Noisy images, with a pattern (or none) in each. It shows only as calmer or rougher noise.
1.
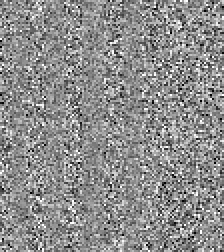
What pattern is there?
bands of columns
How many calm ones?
4
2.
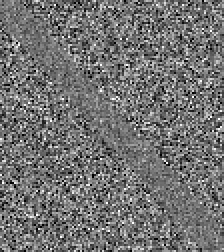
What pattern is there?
a diagonal band
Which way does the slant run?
top left to bottom right
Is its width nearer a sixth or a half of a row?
a sixth
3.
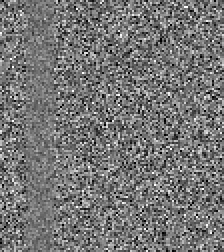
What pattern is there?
one band of columns
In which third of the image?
left
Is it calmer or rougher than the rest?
calmer
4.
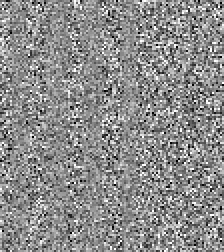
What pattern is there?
bands of columns
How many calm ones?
4
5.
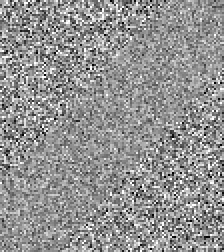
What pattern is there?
a diagonal band
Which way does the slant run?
bottom left to top right
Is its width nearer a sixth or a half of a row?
a half
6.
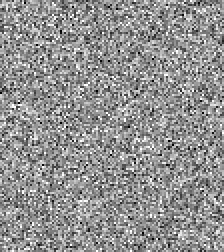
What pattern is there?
only noise
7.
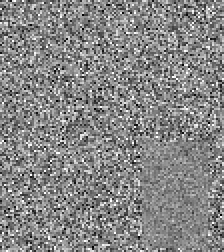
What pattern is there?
one block
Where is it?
bottom right
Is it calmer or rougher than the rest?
calmer
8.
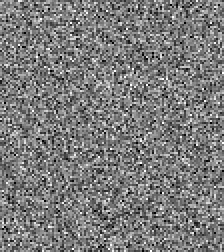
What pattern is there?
only noise
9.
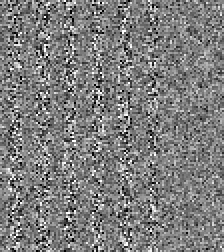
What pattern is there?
bands of columns
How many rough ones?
6
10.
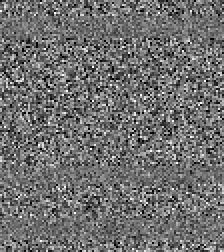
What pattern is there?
bands of rows
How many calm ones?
3
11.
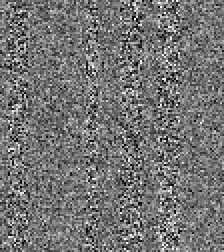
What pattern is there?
bands of columns
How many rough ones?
4
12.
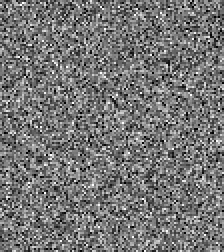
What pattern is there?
only noise
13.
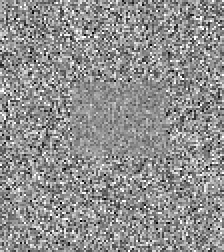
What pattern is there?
one block
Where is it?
centre
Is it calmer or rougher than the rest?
calmer
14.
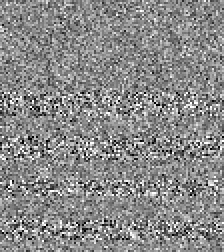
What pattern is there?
bands of rows
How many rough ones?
4
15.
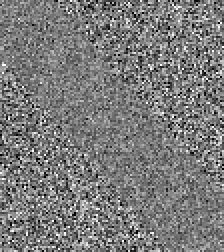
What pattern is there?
a diagonal band
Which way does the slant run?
top left to bottom right
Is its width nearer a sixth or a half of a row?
a half
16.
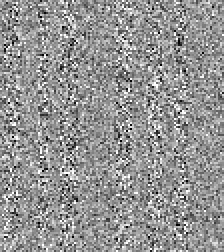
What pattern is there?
bands of columns
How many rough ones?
6
